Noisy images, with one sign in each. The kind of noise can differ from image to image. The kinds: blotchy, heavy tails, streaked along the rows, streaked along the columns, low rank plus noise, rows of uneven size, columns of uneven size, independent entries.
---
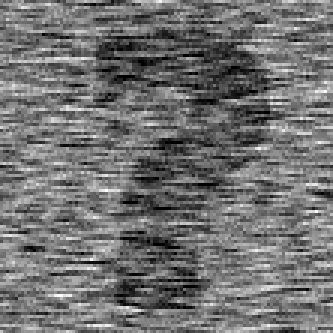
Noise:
streaked along the rows
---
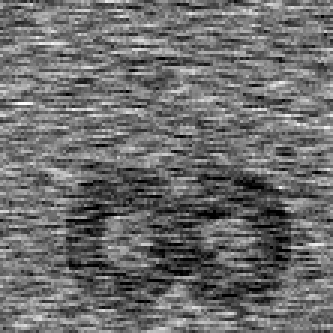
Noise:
streaked along the rows
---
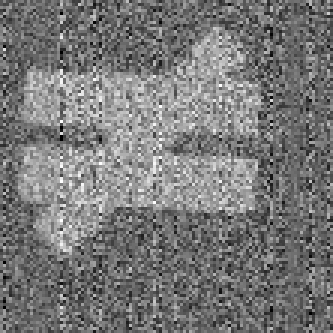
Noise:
columns of uneven size
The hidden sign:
not-equal sign
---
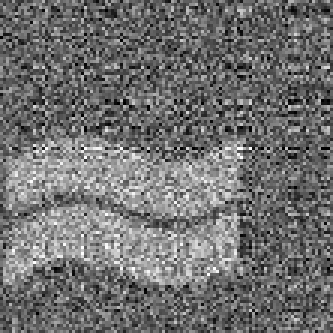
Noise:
low rank plus noise
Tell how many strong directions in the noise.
one
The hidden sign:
approximately sign
